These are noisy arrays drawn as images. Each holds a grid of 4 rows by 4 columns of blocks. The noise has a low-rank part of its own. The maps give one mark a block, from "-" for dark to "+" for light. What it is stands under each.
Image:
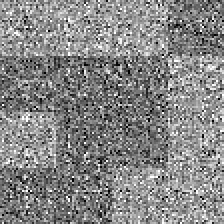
+ + + -
- - - +
+ - - +
- - + +
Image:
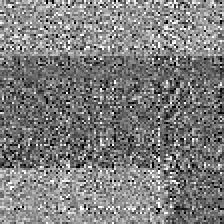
+ + + +
- - - -
- - - -
+ + + -
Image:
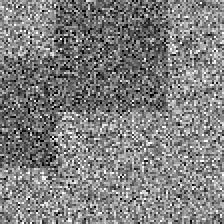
+ - - +
- - - +
- + + +
+ + + +
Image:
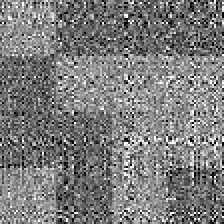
+ - - -
- + + +
- - + +
+ - + -
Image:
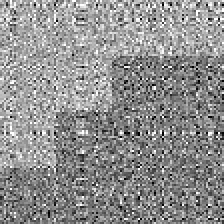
+ + + +
+ + - -
+ - - -
- - - -
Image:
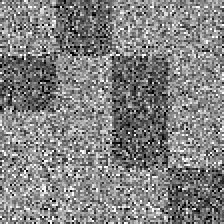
+ - + +
- + - +
+ + - +
+ + + -
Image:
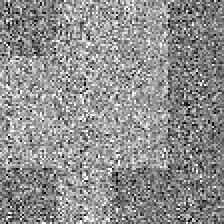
- + + -
+ + + -
+ + + -
- + - -
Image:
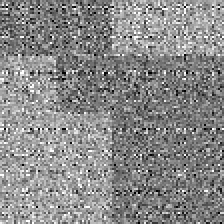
- - + +
+ - - -
+ + - -
+ + - -
